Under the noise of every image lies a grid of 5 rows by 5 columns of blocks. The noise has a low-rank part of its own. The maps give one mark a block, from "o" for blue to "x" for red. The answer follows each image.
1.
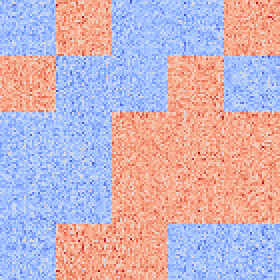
oxoox
xooxo
ooxxx
ooxxx
oxxoo
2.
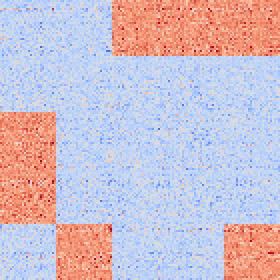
ooxxx
ooooo
xoooo
xoooo
oxoox
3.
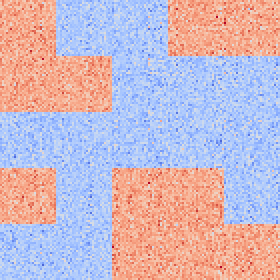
xooxx
xxooo
ooooo
xoxxo
ooxxx
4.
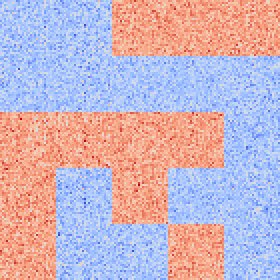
ooxxx
ooooo
xxxxo
xoxoo
xooxo
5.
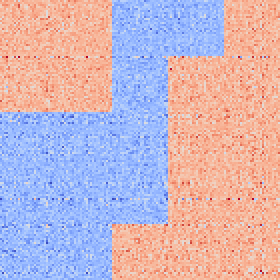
xxoox
xxoxx
oooxx
oooxx
ooxxx
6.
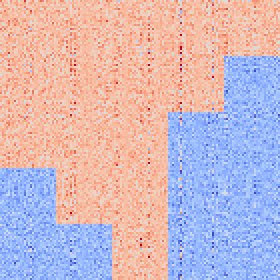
xxxxx
xxxxo
xxxoo
oxxoo
ooxoo
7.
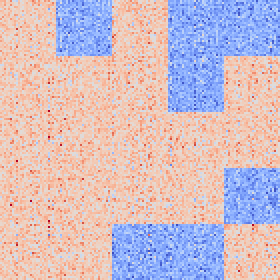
xoxoo
xxxox
xxxxx
xxxxo
xxoox
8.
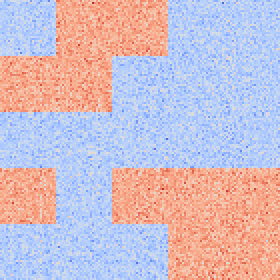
oxxoo
xxooo
ooooo
xoxxx
oooxx
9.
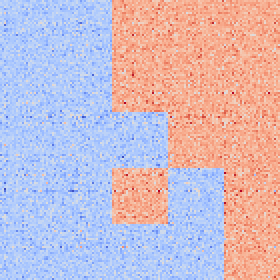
ooxxx
ooxxx
oooxx
ooxox
oooox
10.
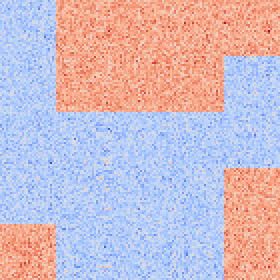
oxxxx
oxxxo
ooooo
oooox
xooox
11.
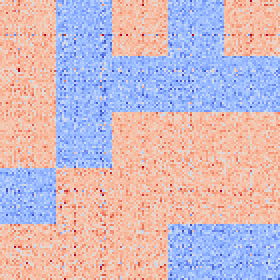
xoxox
xoooo
xoxxx
oxxxx
xxxoo
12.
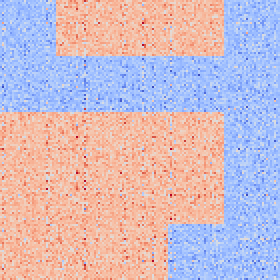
oxxxo
ooooo
xxxxo
xxxxo
xxxoo
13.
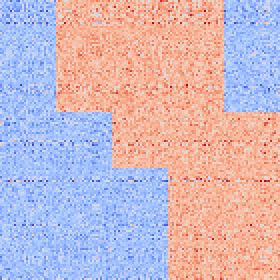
oxxxo
oxxxo
ooxxx
oooxx
oooxx
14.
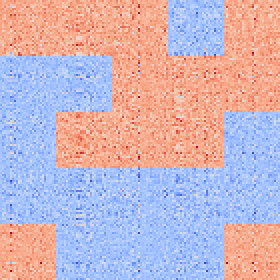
xxxox
ooxxx
oxxxo
ooooo
xooox
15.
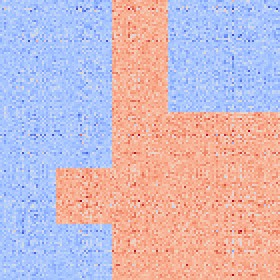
ooxoo
ooxoo
ooxxx
oxxxx
ooxxx
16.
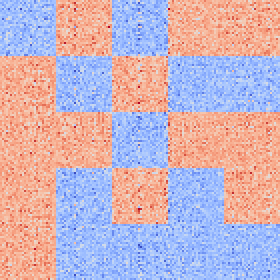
oxoxx
xoxoo
xxoxx
xoxox
xoooo
